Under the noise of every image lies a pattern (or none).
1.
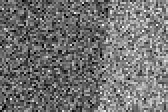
a sharp edge
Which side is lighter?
right
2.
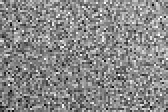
a smooth slope
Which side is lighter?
top right
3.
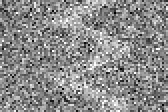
a wavy band
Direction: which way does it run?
top to bottom
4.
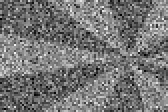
spokes from one point
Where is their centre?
middle right
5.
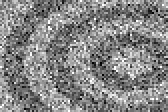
rings round one point
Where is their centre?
middle right
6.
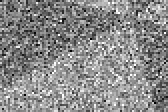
spokes from one point
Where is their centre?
top right
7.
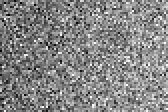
a smooth slope
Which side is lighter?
right
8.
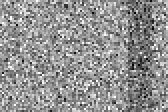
one vertical stripe
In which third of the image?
right
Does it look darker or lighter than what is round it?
darker
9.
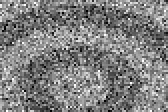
rings round one point
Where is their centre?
bottom middle
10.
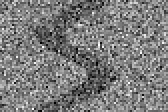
a wavy band
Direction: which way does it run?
top to bottom
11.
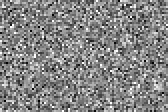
only noise
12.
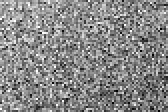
a smooth slope
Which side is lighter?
top left
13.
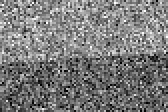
a sharp edge
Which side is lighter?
top
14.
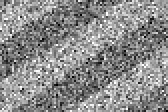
diagonal stripes
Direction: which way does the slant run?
bottom left to top right
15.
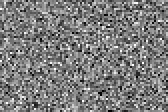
only noise
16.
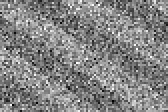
diagonal stripes
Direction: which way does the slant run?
top left to bottom right
